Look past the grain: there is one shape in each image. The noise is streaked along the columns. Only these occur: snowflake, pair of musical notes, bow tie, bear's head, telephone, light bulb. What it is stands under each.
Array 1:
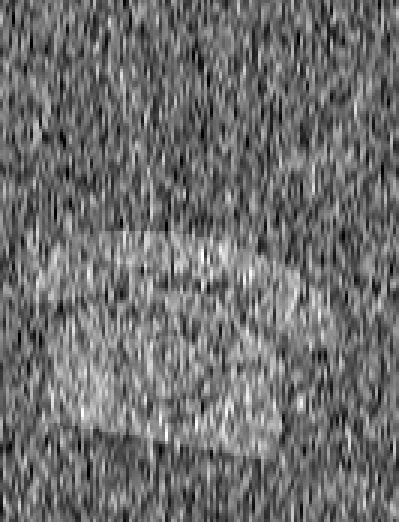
light telephone
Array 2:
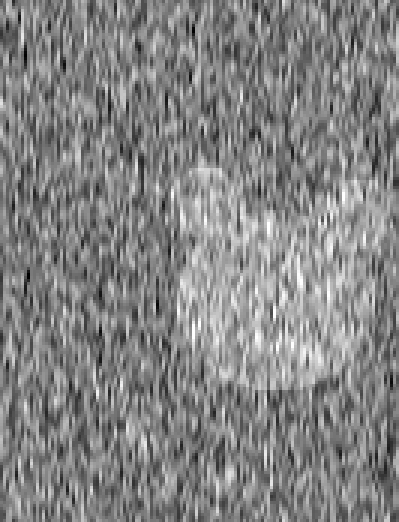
light bear's head
